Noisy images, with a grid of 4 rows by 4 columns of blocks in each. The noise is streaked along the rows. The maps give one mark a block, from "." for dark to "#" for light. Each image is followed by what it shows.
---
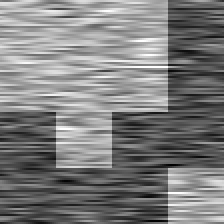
###.
###.
.#..
...#
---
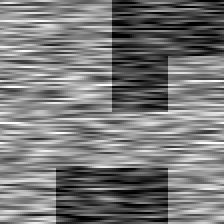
##..
##.#
####
#..#
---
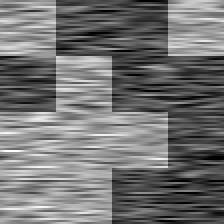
#..#
.#..
###.
##..
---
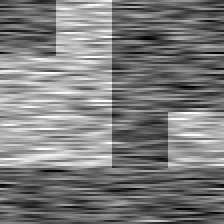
.#..
##..
##.#
....
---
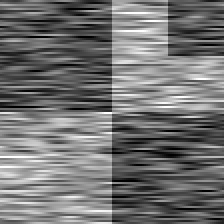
..#.
..##
##..
##..
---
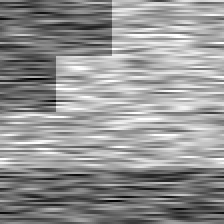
..##
.###
####
....
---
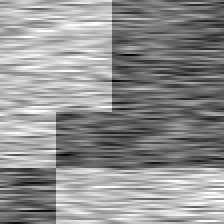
##..
##..
#...
.###
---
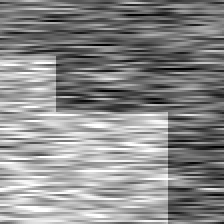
....
#...
###.
###.
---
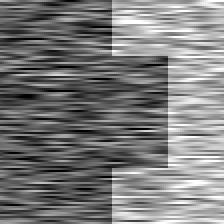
..##
...#
...#
..##
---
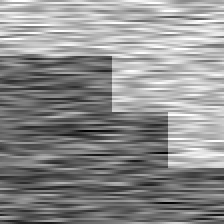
####
..##
...#
....
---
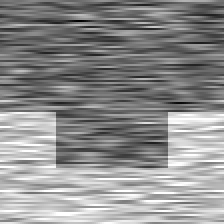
....
....
#..#
####
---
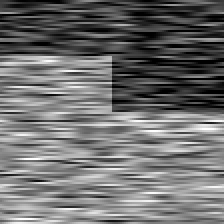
....
##..
####
####
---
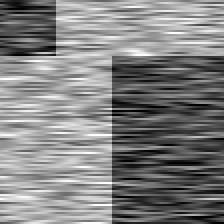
.###
##..
##..
##..
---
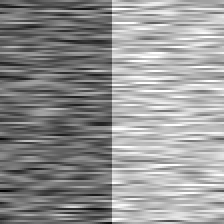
..##
..##
..##
..##
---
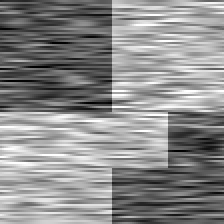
..##
..##
###.
##..
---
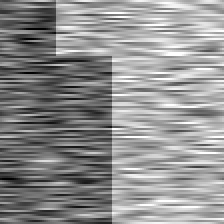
.###
..##
..##
..##
